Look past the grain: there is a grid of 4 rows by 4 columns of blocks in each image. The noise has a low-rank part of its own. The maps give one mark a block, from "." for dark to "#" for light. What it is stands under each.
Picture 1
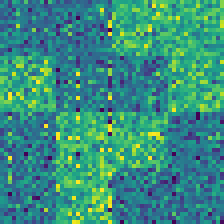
. . # #
# . . #
. # # .
. # . .
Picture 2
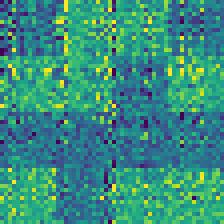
. # # .
# # . #
. . . .
# . # #
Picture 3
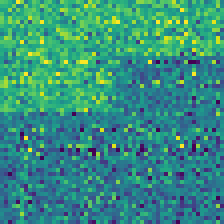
# # # #
# # . .
. . . .
. . . .
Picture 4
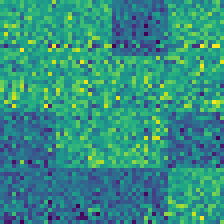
# # . #
# # # #
. # # .
. . . #
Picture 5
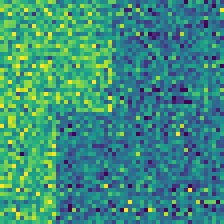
# # . .
# # . .
# . . .
# . . .
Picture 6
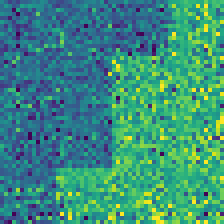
. . . #
. . # #
. . # #
. # # #
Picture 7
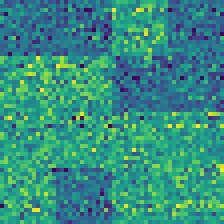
. . # .
# # . .
# # # #
# . # #
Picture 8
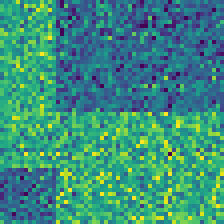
# . . .
# . . .
# # # #
. # # #
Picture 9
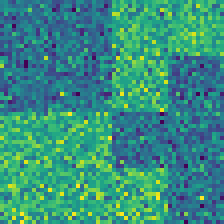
. . # #
. . # .
# # . .
# # # .
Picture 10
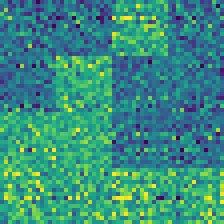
. . # .
. # . .
# # . .
# # # #
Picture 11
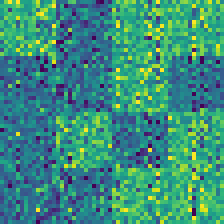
# . # #
. . # .
. # . #
. . # #
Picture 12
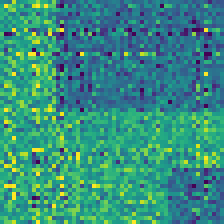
# . . .
# . . .
# # # #
# # # .
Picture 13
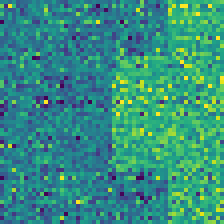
. . . #
. . # #
. . # #
. . . #
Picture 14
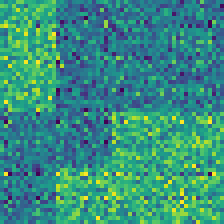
# . . .
# . . .
. . # #
. # # #
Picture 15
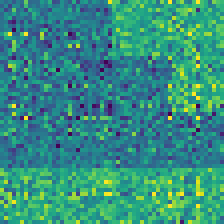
. . # #
. . . #
. . . .
# # # #
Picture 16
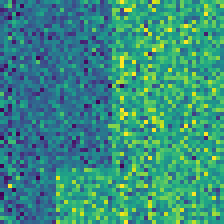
. . # #
. . # #
. . # #
. # # #
